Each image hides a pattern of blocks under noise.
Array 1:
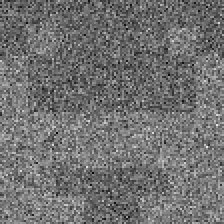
left and right mirror each other
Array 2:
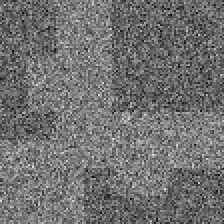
mirrored about the diagonal from the bottom left
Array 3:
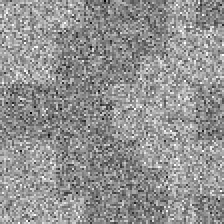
top and bottom mirror each other
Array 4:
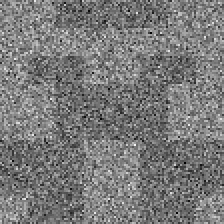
left and right mirror each other
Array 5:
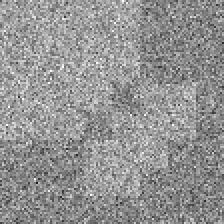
mirrored about the diagonal from the top left
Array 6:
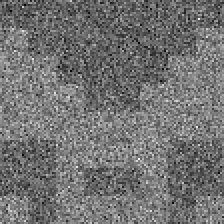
left and right mirror each other
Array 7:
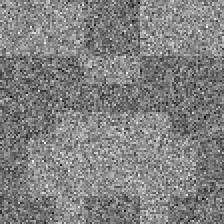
left and right mirror each other
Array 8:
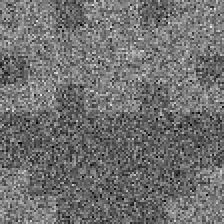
left and right mirror each other
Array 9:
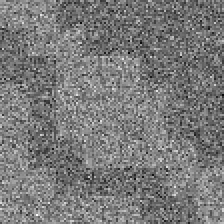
mirrored about the diagonal from the bottom left
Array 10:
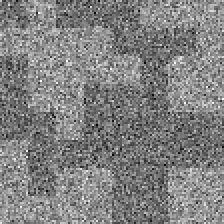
mirrored about the diagonal from the top left
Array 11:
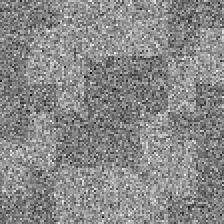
the same after a half turn
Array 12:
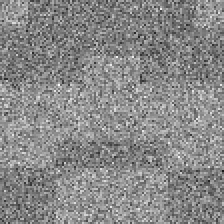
left and right mirror each other
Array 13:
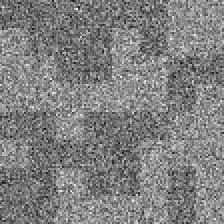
no symmetry
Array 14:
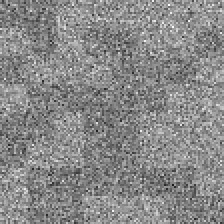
no symmetry
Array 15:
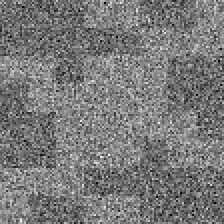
the same after a half turn
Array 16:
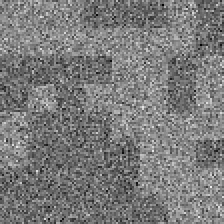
no symmetry
